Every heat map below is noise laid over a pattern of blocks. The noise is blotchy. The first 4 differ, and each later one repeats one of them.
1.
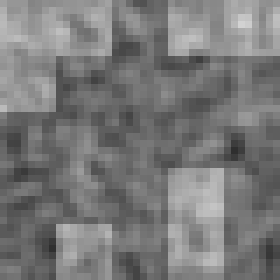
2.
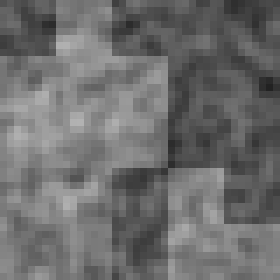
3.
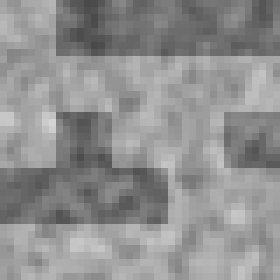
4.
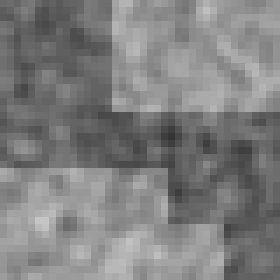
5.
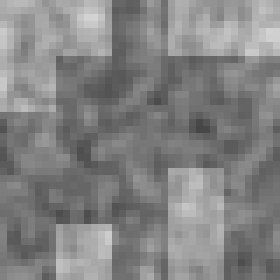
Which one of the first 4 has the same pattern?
1
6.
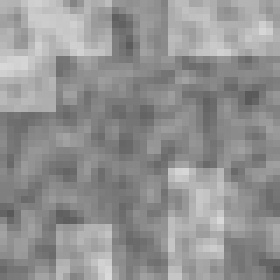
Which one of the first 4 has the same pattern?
1
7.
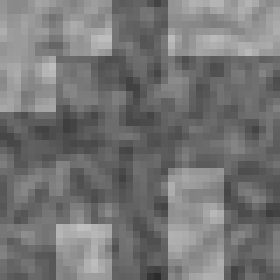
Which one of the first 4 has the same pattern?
1
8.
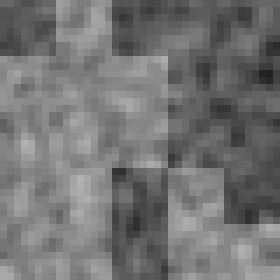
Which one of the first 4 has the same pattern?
2
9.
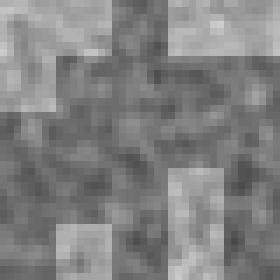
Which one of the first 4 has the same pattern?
1
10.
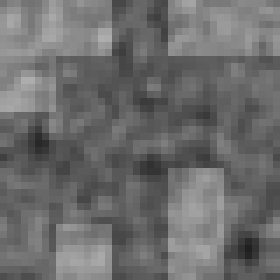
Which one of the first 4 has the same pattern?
1
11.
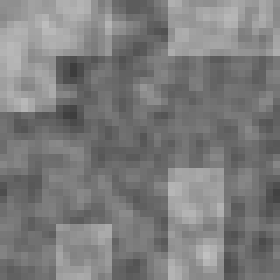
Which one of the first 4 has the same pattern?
1
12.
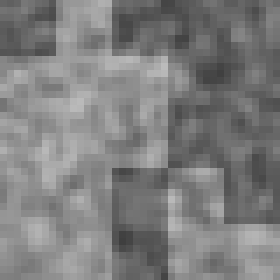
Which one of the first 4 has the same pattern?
2
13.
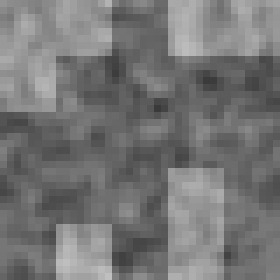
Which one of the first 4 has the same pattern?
1
